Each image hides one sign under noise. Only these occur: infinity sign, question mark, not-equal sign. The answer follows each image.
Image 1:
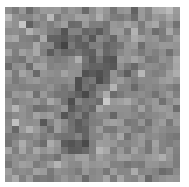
question mark
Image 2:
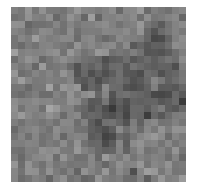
not-equal sign
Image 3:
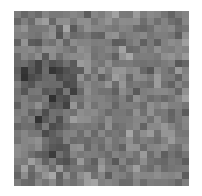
question mark
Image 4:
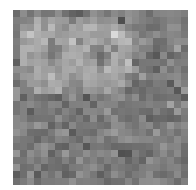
infinity sign
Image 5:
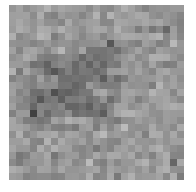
not-equal sign
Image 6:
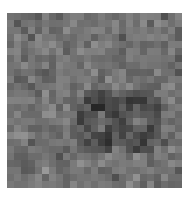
infinity sign
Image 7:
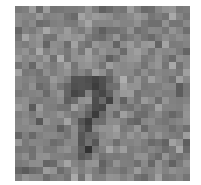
question mark
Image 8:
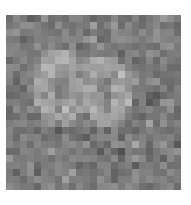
infinity sign
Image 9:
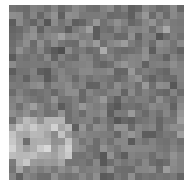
infinity sign
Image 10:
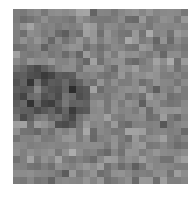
infinity sign
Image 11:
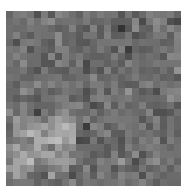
not-equal sign
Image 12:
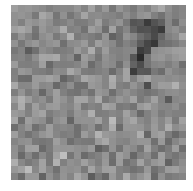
question mark
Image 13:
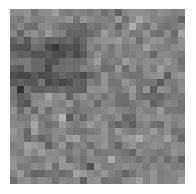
not-equal sign
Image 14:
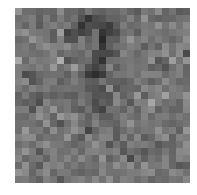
question mark
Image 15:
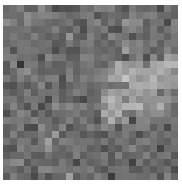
not-equal sign
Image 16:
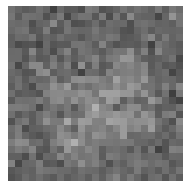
not-equal sign
